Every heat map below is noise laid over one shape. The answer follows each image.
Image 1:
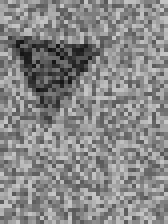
triangle
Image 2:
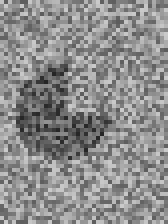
disc with a wedge cut out
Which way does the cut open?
up and right
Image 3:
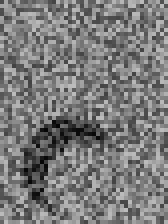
crescent
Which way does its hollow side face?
down and right
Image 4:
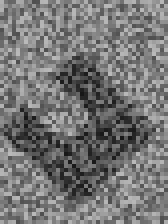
square with a notch
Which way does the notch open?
up and left
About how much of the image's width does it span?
nearly all
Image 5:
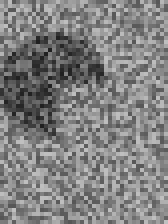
disc with a wedge cut out
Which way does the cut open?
down and right
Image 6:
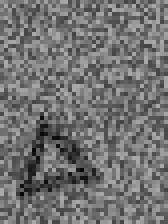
triangle frame
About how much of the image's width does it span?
half
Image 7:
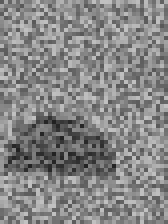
half disc
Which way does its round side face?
up
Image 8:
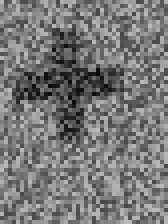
cross
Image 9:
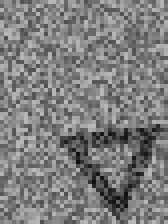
triangle frame
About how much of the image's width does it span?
two thirds
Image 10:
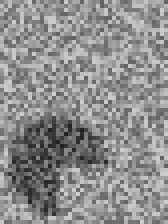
disc with a wedge cut out
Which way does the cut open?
down and right
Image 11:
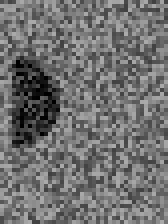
half disc
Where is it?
middle left
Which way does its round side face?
right
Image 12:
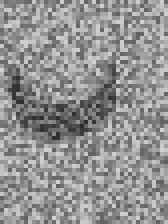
crescent
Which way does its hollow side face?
up
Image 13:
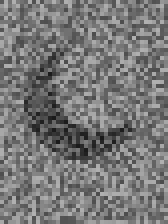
crescent
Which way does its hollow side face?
up and right
